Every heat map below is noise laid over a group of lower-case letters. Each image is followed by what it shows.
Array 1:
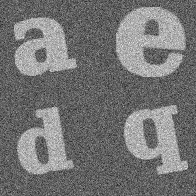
top left: a; top right: e; bottom left: d; bottom right: q
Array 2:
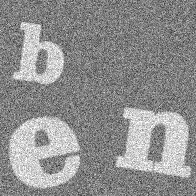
top left: b; bottom left: e; bottom right: n
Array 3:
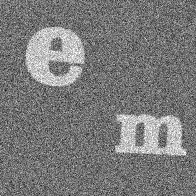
top left: e; bottom right: m
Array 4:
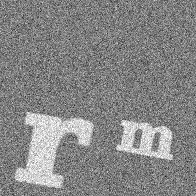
bottom left: r; bottom right: m
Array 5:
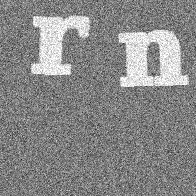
top left: r; top right: n
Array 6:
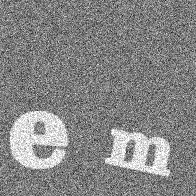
bottom left: e; bottom right: m
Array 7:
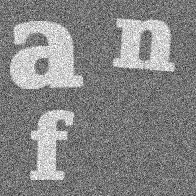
top left: a; top right: n; bottom left: f
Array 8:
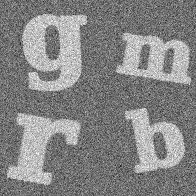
top left: g; top right: m; bottom left: r; bottom right: b
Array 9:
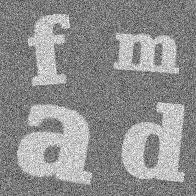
top left: f; top right: m; bottom left: a; bottom right: d
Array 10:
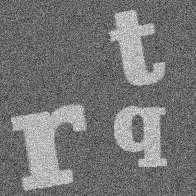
top right: t; bottom left: r; bottom right: q
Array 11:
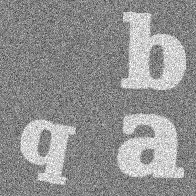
top right: b; bottom left: q; bottom right: a
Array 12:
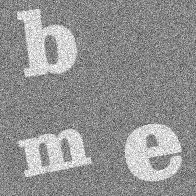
top left: b; bottom left: m; bottom right: e
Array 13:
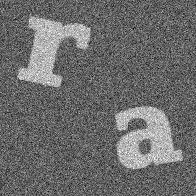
top left: r; bottom right: a
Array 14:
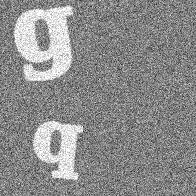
top left: g; bottom left: q
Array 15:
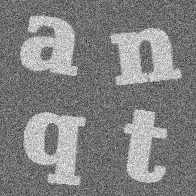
top left: a; top right: n; bottom left: q; bottom right: t
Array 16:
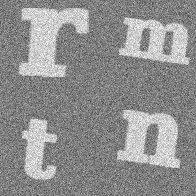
top left: r; top right: m; bottom left: t; bottom right: n
